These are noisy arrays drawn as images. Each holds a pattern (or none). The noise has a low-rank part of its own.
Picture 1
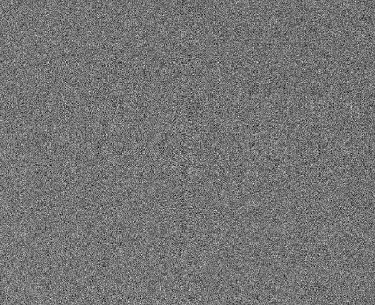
a smooth slope
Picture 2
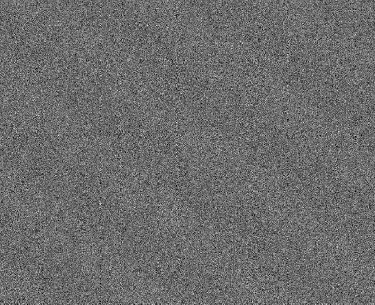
diagonal stripes
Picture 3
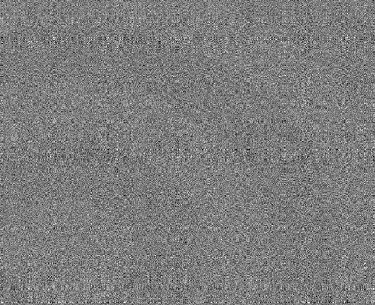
rings round one point
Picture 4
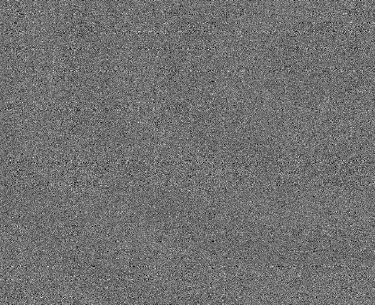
rings round one point
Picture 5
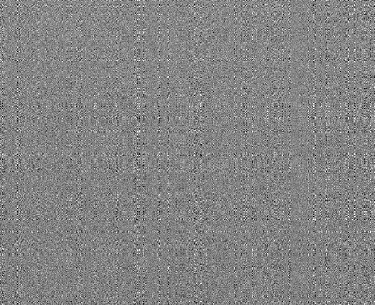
a smooth slope
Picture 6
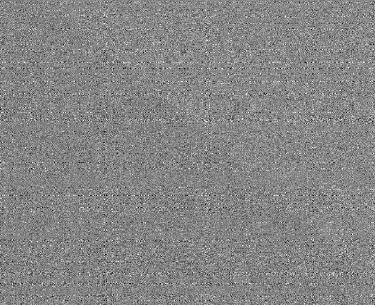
a sharp edge
